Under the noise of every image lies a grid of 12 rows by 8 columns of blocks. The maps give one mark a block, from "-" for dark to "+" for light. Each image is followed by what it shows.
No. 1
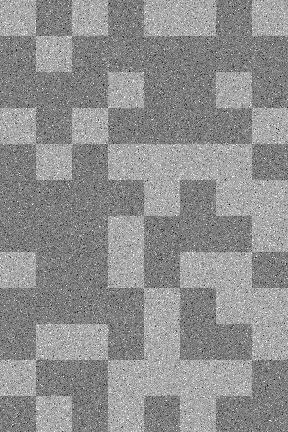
+ - + - + + - +
- + - - - - - -
- - - + - - + -
+ - + - - - - +
- + - + + + + -
- - - - + - + +
- - - + - - - +
+ - - + - + + -
- - - - + - + +
- + + - + - - +
+ - - + + + + -
- + - + - + - -
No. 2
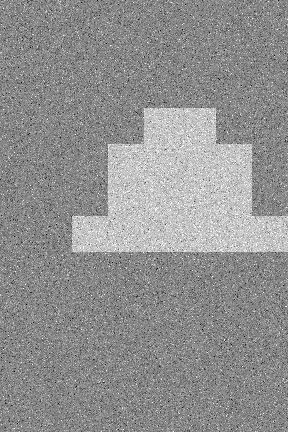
- - - - - - - -
- - - - - - - -
- - - - - - - -
- - - - + + - -
- - - + + + + -
- - - + + + + -
- - + + + + + +
- - - - - - - -
- - - - - - - -
- - - - - - - -
- - - - - - - -
- - - - - - - -
